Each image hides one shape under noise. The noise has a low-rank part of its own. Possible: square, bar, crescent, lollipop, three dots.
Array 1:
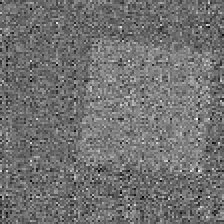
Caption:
light square
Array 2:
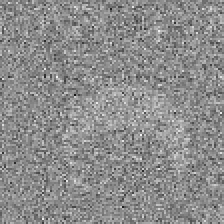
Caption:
light crescent
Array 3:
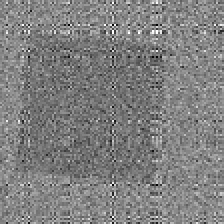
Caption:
dark square
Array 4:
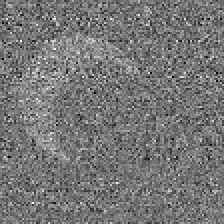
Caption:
light crescent
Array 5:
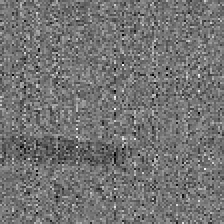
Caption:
dark bar
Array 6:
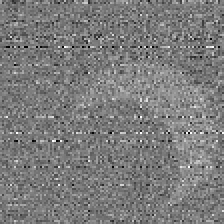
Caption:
light crescent
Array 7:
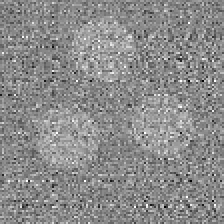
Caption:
light three dots
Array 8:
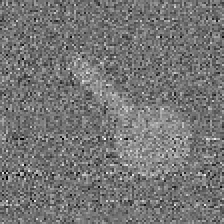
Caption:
light lollipop
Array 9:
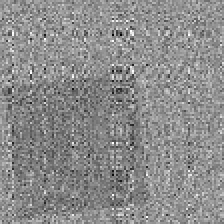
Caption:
dark square
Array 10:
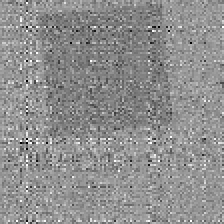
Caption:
dark square
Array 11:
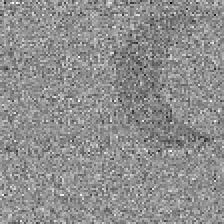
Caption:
dark crescent
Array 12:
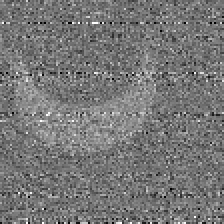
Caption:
light crescent
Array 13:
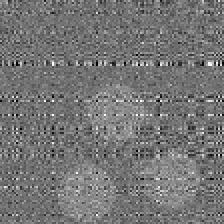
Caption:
light three dots
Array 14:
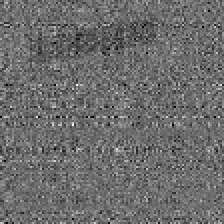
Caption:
dark bar
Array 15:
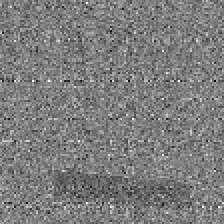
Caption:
dark bar
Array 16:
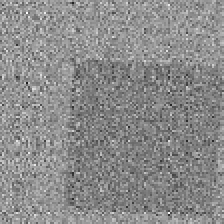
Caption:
dark square
